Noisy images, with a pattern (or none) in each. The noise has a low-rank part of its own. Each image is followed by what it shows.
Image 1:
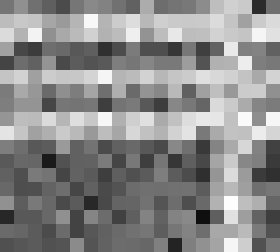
bands of rows crossing bands of columns
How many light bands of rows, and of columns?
3 and 1
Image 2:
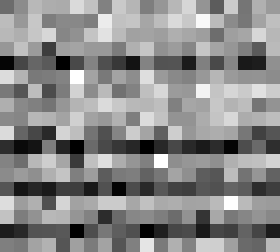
bands of rows
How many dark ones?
4
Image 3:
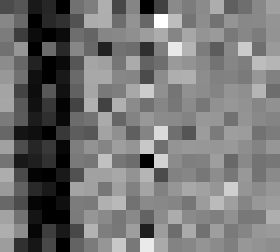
one band of columns
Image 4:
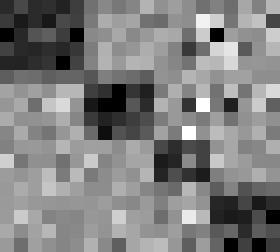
blocks along the diagonal
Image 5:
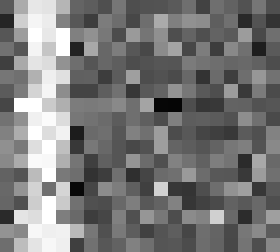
one band of columns
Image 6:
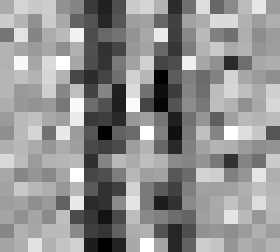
bands of columns
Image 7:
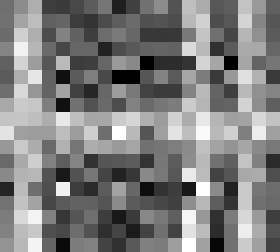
bands of rows crossing bands of columns
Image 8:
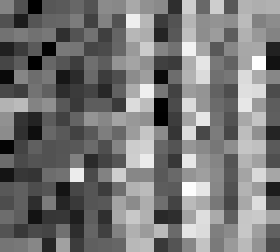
bands of columns
